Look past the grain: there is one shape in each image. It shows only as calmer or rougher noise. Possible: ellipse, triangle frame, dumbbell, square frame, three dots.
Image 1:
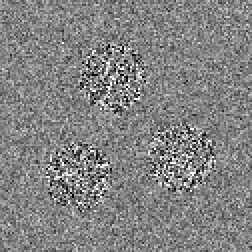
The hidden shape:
three dots
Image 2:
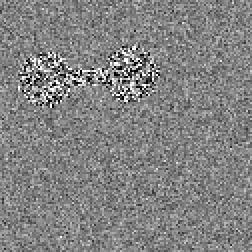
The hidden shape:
dumbbell
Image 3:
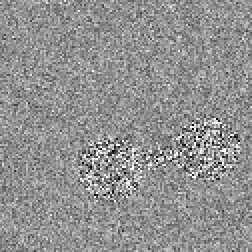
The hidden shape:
dumbbell
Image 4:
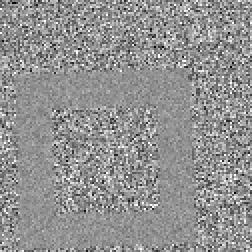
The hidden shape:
square frame
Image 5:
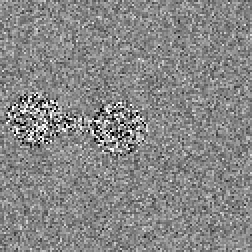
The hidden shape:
dumbbell
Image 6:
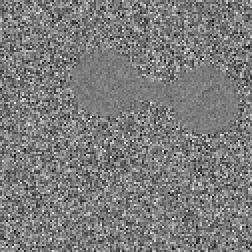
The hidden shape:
dumbbell
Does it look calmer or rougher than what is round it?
calmer
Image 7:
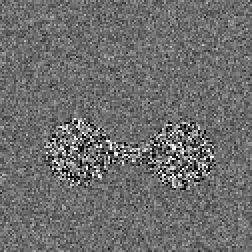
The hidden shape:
dumbbell
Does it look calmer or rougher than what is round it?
rougher
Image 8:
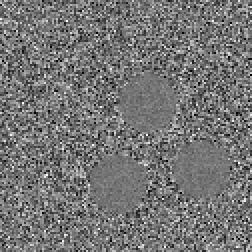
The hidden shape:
three dots
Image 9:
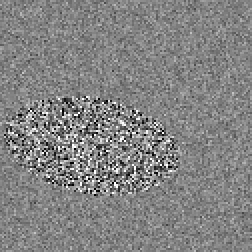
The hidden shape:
ellipse
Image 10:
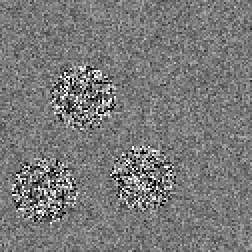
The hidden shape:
three dots
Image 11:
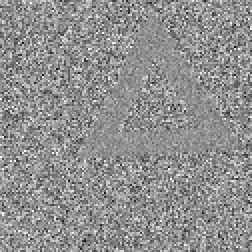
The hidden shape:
triangle frame
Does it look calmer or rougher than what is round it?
calmer
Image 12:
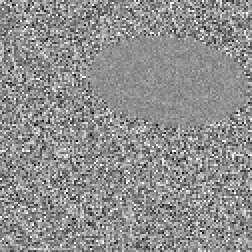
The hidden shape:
ellipse
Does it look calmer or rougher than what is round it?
calmer
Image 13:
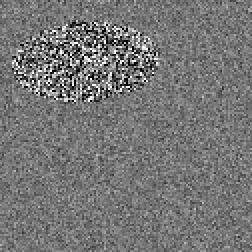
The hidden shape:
ellipse
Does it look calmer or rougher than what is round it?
rougher
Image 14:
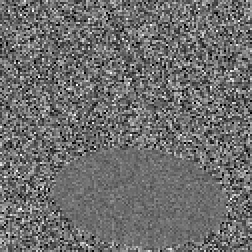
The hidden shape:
ellipse
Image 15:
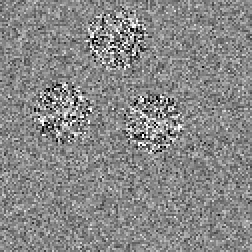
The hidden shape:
three dots
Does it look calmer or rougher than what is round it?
rougher
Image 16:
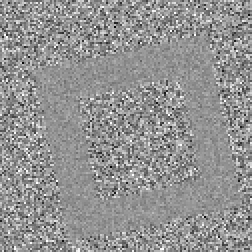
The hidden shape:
square frame
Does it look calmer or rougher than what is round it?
calmer
